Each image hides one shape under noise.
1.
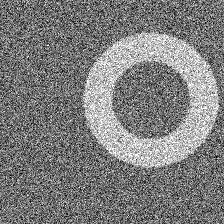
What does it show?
light ring
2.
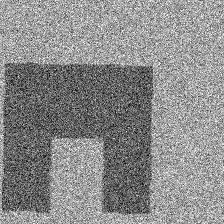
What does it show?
dark square with a notch
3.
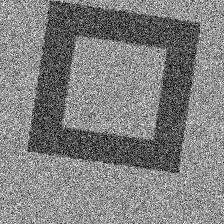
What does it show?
dark square frame
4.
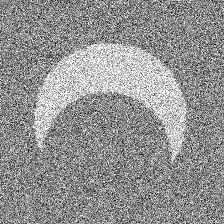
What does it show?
light crescent
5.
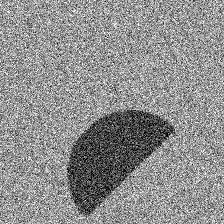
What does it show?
dark half disc
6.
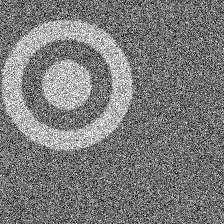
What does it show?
light bullseye
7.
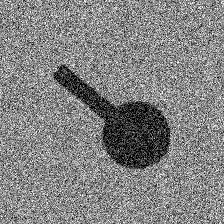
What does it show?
dark lollipop
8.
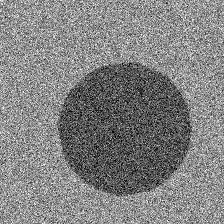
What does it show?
dark disc
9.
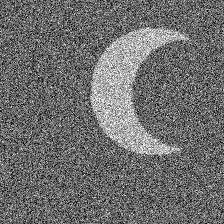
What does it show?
light crescent
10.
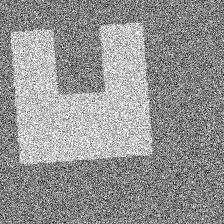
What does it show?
light square with a notch
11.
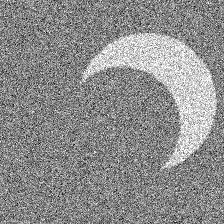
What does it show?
light crescent
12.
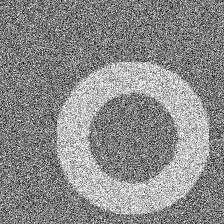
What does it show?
light ring
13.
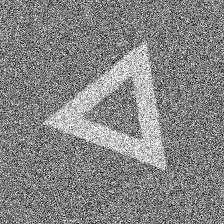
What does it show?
light triangle frame
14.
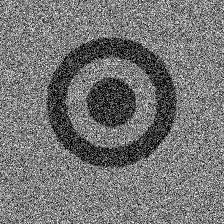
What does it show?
dark bullseye
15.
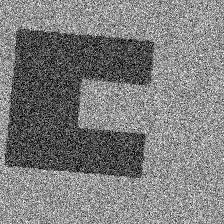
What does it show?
dark square with a notch
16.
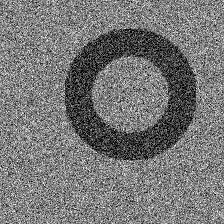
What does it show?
dark ring
